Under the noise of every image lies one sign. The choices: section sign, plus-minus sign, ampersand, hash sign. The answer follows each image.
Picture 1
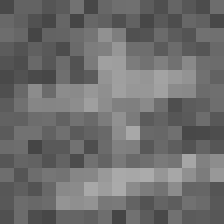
plus-minus sign
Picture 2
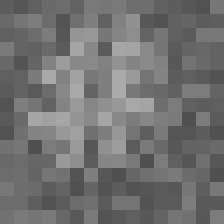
hash sign
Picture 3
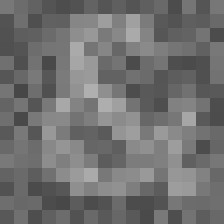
ampersand
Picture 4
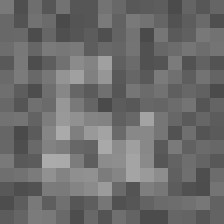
ampersand
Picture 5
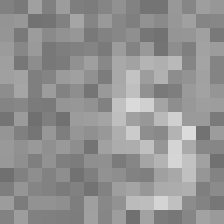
section sign
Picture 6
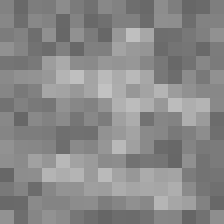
plus-minus sign
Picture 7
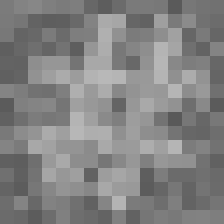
hash sign
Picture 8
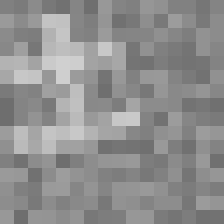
plus-minus sign
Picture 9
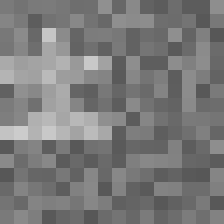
plus-minus sign
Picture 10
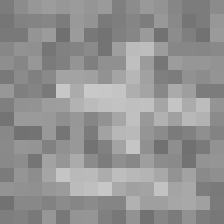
plus-minus sign
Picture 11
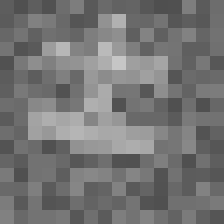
plus-minus sign
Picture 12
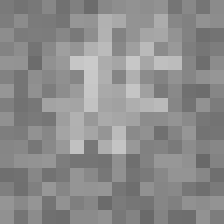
hash sign
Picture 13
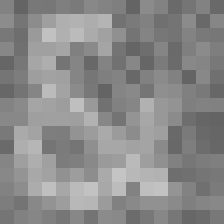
ampersand
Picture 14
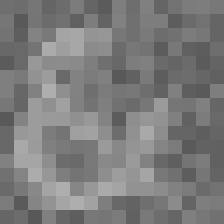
ampersand
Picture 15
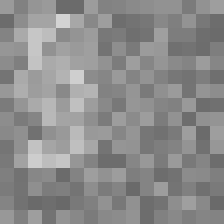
section sign
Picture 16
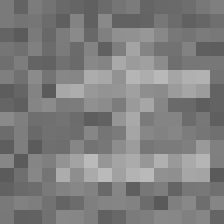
plus-minus sign
